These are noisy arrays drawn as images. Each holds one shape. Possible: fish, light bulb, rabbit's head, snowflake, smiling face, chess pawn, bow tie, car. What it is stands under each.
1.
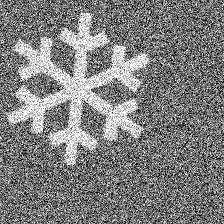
snowflake
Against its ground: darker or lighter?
lighter
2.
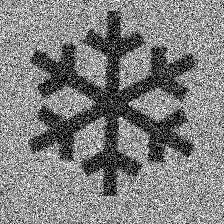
snowflake
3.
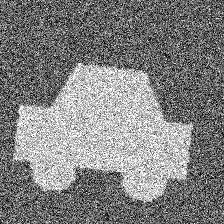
car
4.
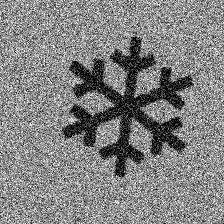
snowflake
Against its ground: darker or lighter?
darker
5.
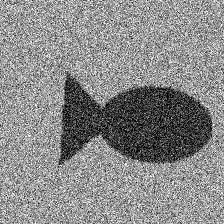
fish
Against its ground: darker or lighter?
darker
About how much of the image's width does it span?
two thirds
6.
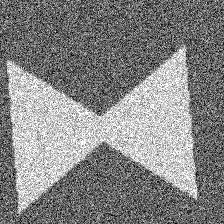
bow tie
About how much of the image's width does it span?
nearly all
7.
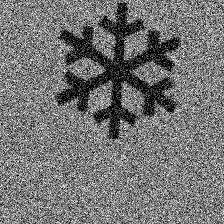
snowflake
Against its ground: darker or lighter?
darker
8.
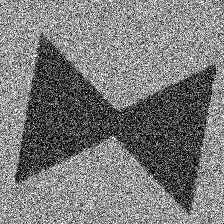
bow tie
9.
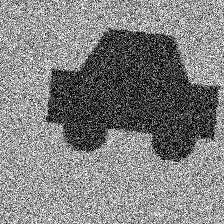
car
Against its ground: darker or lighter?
darker
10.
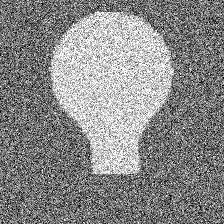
light bulb
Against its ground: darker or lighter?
lighter
